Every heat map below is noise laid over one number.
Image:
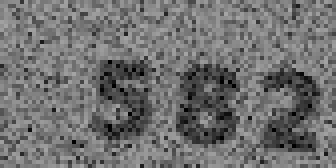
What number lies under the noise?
582
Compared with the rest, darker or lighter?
darker
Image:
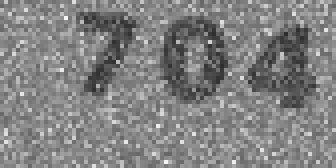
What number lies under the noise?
704
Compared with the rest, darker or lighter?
darker
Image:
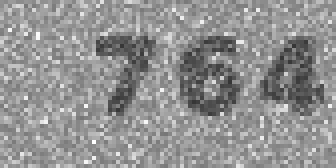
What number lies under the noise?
764
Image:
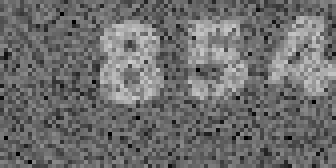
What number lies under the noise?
854
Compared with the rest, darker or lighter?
lighter
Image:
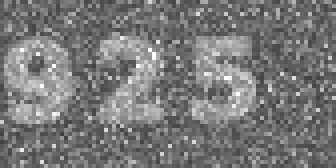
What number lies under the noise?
925
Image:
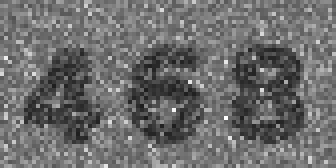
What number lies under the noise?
468
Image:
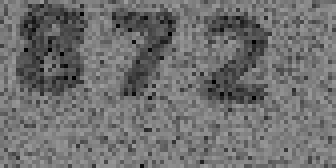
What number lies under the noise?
872
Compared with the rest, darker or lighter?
darker
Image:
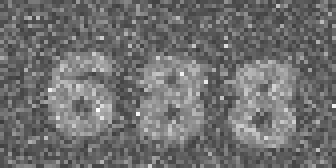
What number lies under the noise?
688
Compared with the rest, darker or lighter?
lighter
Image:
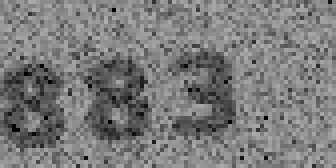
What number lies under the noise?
883
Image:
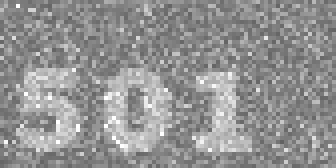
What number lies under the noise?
501
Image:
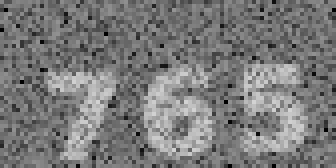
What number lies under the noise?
765
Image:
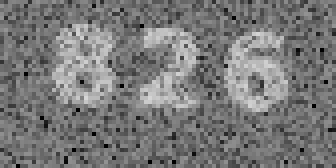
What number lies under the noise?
826
